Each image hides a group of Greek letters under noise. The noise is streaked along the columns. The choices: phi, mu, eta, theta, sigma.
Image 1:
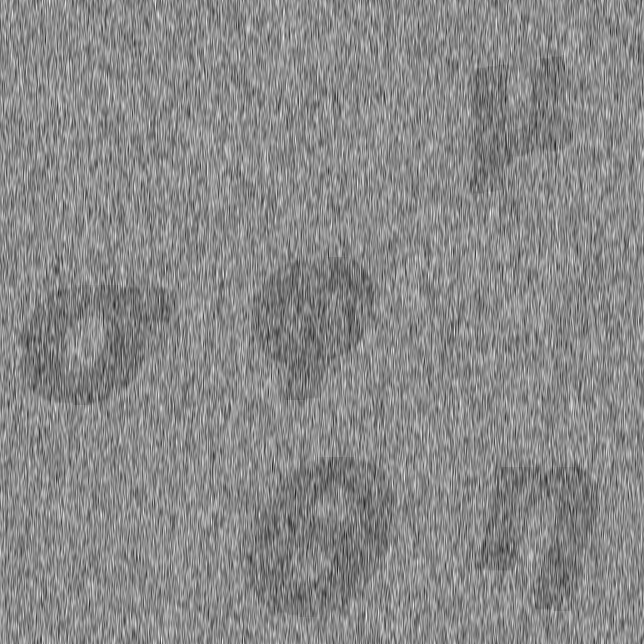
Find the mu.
top right
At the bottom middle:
theta
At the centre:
phi
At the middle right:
nothing
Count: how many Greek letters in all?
5
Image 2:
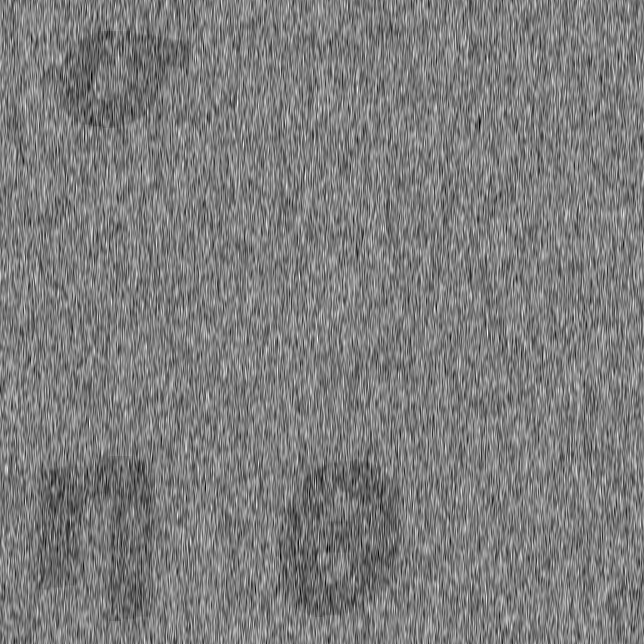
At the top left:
sigma
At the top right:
nothing
